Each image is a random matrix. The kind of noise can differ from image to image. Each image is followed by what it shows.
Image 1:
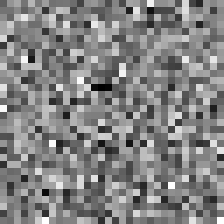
independent entries
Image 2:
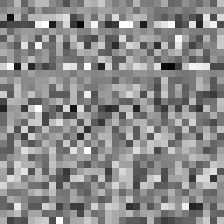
rows of uneven size
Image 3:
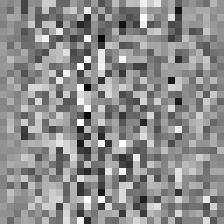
columns of uneven size
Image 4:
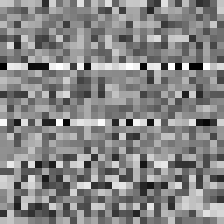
rows of uneven size
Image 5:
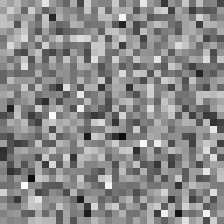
independent entries
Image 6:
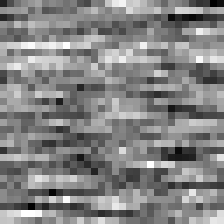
streaked along the rows
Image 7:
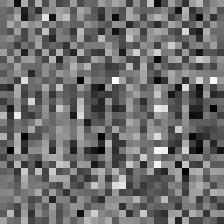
low rank plus noise
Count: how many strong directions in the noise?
one
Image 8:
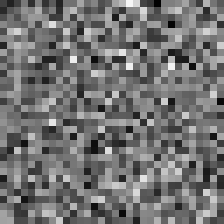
low rank plus noise
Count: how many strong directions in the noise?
five to eight
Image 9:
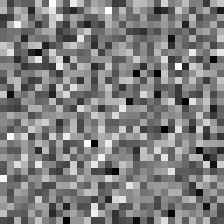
independent entries
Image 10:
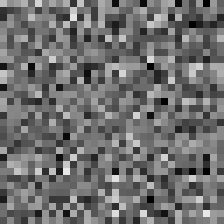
low rank plus noise
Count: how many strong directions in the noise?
three or four
